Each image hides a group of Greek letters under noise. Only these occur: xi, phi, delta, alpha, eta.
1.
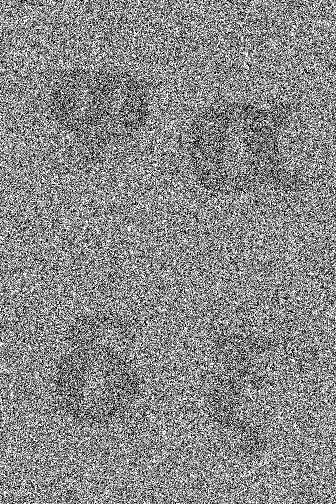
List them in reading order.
top left: phi; top right: alpha; bottom left: delta; bottom right: xi
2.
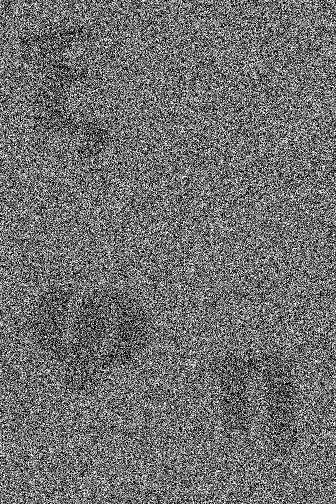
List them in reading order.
top left: xi; bottom left: phi; bottom right: eta
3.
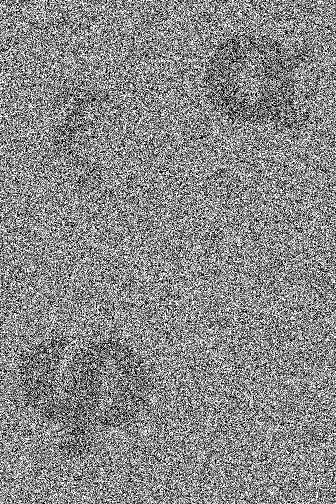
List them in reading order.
top left: xi; top right: alpha; bottom left: phi
